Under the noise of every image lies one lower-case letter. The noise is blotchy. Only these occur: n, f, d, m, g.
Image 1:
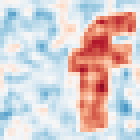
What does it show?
red f
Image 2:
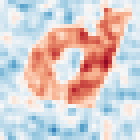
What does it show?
red d
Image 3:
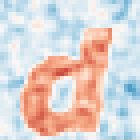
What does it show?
red d
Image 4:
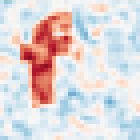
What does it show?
red f
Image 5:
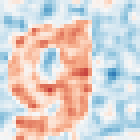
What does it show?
red g
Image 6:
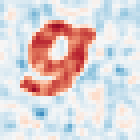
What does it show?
red g
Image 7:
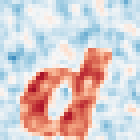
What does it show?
red d
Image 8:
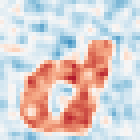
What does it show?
red d
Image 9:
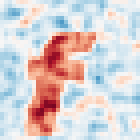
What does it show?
red f
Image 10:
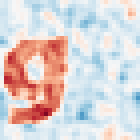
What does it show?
red g
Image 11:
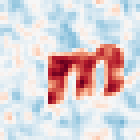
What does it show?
red m
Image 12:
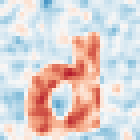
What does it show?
red d
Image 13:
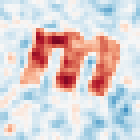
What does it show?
red m
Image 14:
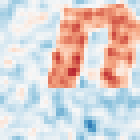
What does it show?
red n
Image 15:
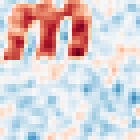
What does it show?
red m
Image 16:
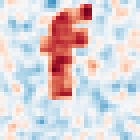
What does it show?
red f
